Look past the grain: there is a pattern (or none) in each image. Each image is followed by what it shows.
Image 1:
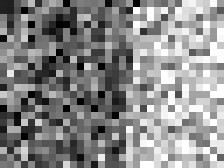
a sharp edge
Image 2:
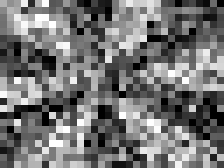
spokes from one point
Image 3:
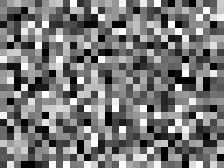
only noise
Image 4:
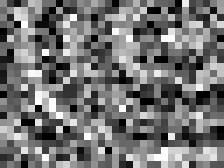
rings round one point
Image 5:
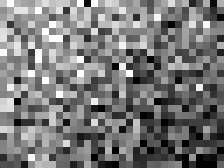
a smooth slope
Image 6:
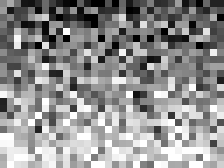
a smooth slope
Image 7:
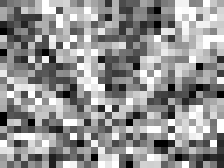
spokes from one point
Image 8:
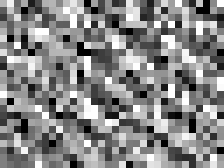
diagonal stripes
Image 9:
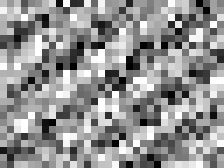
diagonal stripes
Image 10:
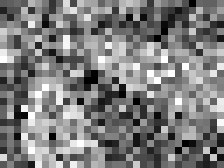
spokes from one point
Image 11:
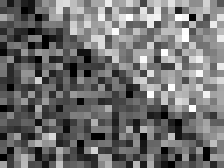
a sharp edge
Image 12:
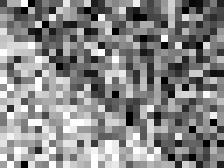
a sharp edge
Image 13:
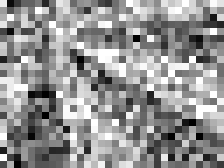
spokes from one point
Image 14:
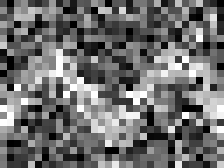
a wavy band
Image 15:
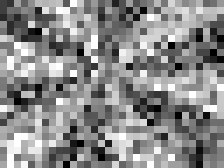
spokes from one point
